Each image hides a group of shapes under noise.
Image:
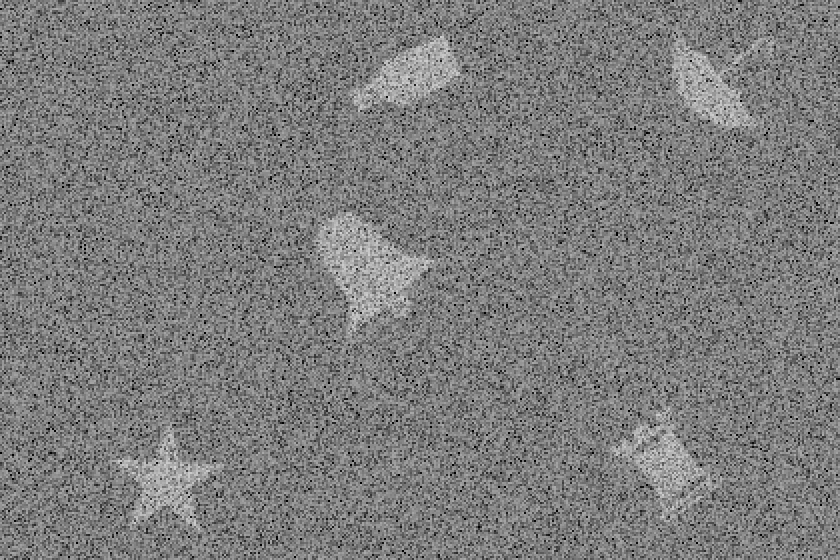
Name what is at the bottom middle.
nothing
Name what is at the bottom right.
chess rook
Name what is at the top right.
umbrella
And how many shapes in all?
5
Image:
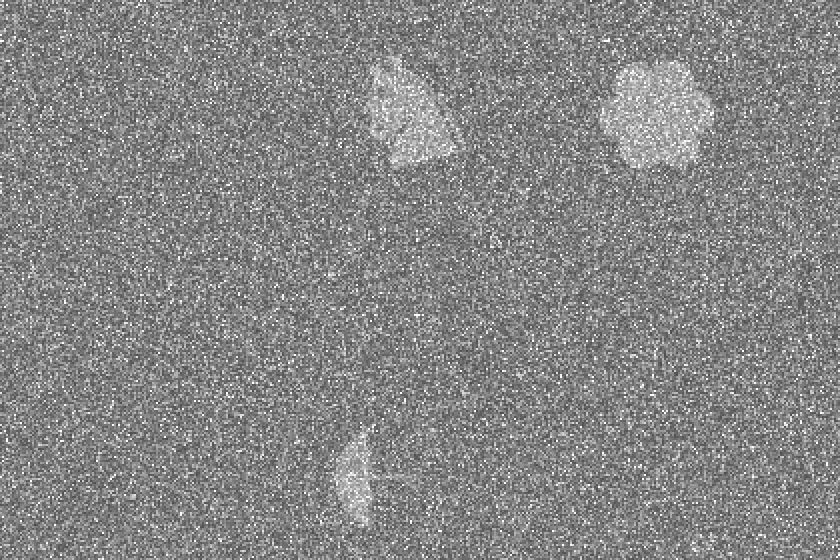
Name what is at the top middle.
chess knight
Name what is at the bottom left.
nothing
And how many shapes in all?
3
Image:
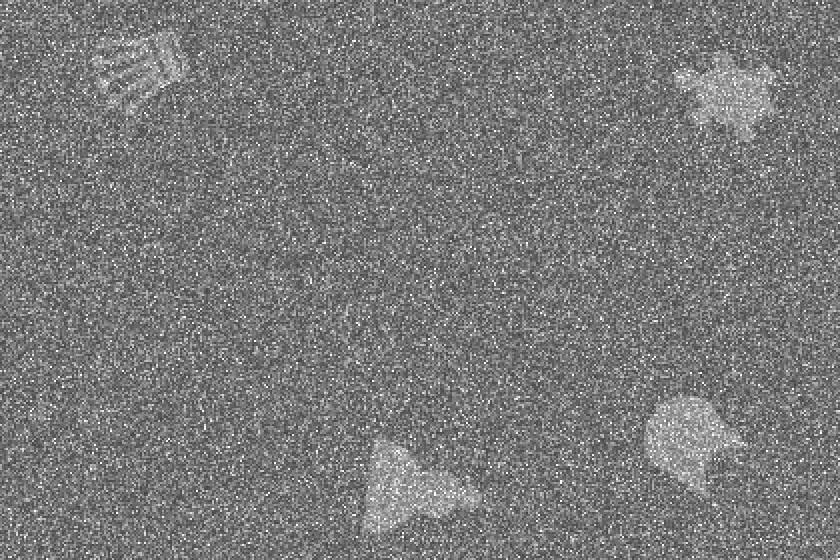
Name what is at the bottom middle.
chess pawn
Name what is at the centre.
nothing
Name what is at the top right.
turtle
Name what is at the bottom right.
cat's head
